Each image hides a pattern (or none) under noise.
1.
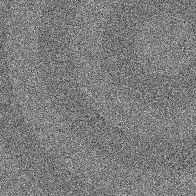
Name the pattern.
rings round one point
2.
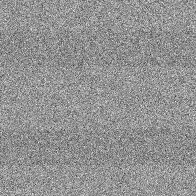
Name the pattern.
horizontal stripes
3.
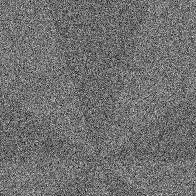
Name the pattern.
spokes from one point
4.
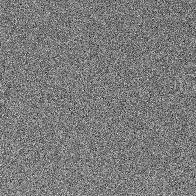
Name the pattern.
a smooth slope
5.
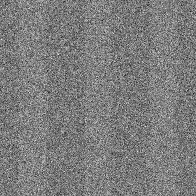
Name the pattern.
vertical stripes
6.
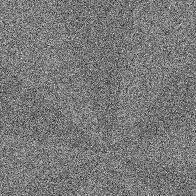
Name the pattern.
spokes from one point
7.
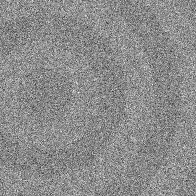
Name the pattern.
rings round one point
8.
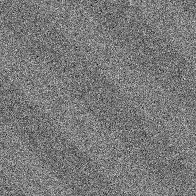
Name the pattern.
diagonal stripes
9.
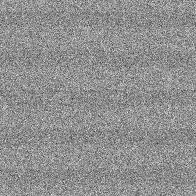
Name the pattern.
horizontal stripes
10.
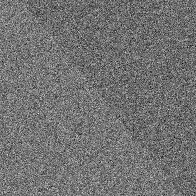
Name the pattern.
a sharp edge
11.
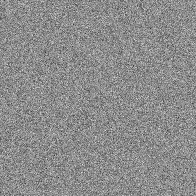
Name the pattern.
only noise
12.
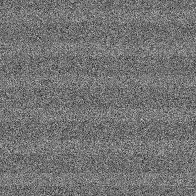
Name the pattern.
horizontal stripes
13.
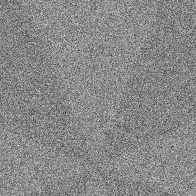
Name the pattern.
spokes from one point
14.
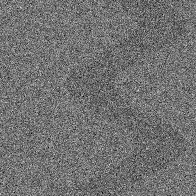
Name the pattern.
a wavy band
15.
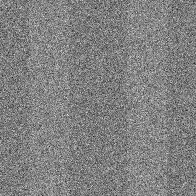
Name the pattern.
vertical stripes
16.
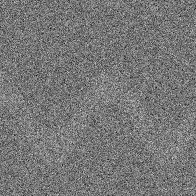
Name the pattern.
a wavy band
